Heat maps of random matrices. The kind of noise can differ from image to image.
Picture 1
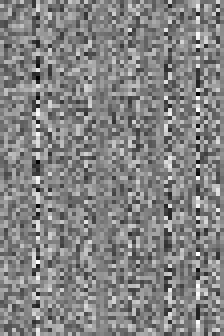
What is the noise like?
columns of uneven size
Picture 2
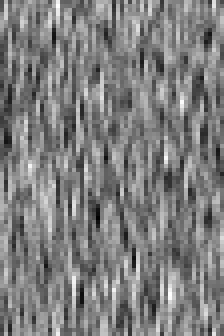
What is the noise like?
streaked along the columns
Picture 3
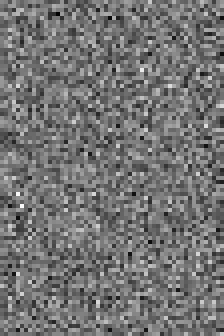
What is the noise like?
low rank plus noise
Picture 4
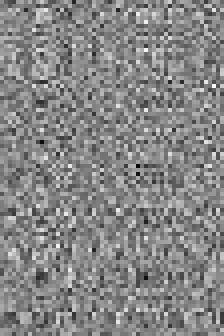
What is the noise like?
low rank plus noise
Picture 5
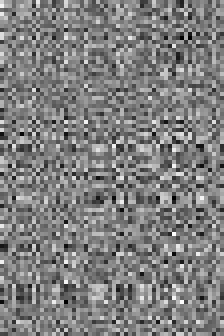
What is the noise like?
low rank plus noise
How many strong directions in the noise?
two
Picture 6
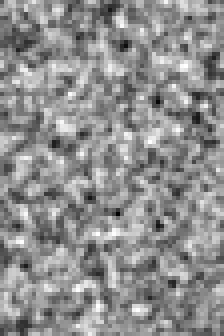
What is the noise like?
blotchy
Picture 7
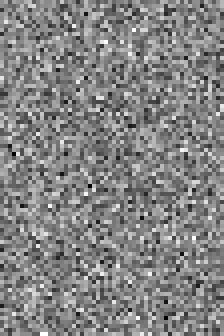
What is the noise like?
independent entries
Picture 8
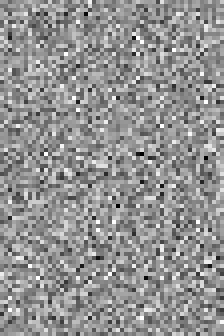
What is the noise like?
low rank plus noise
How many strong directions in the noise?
five to eight
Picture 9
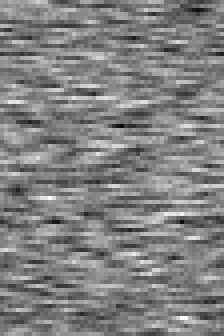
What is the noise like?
streaked along the rows
